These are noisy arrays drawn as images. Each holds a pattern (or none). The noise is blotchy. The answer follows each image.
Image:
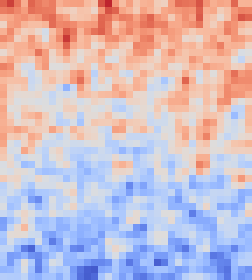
a smooth slope
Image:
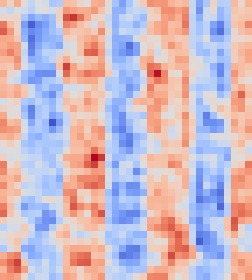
vertical stripes
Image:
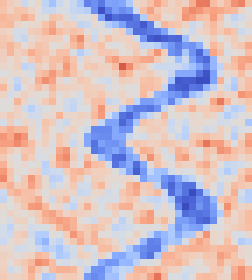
a wavy band
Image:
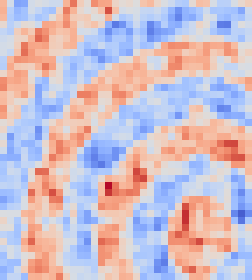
rings round one point
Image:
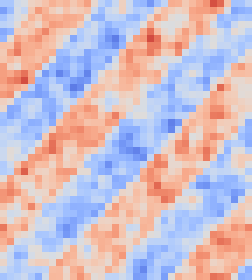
diagonal stripes
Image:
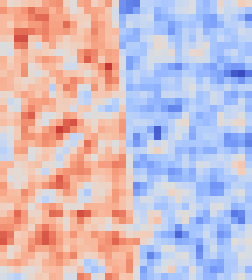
a sharp edge
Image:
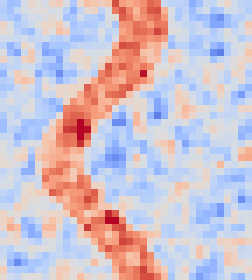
a wavy band
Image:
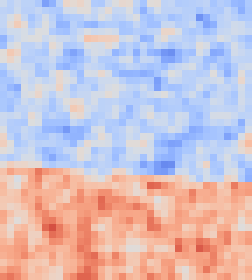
a sharp edge
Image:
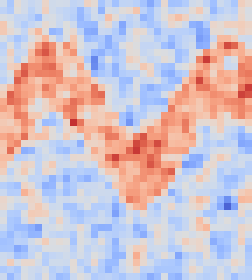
a wavy band
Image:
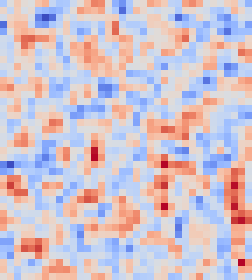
only noise
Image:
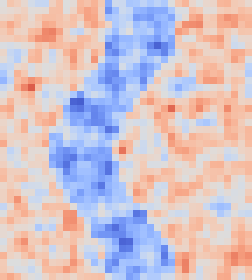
a wavy band
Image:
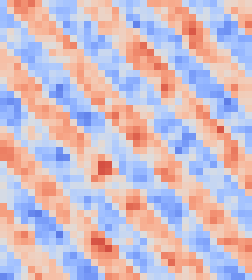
diagonal stripes
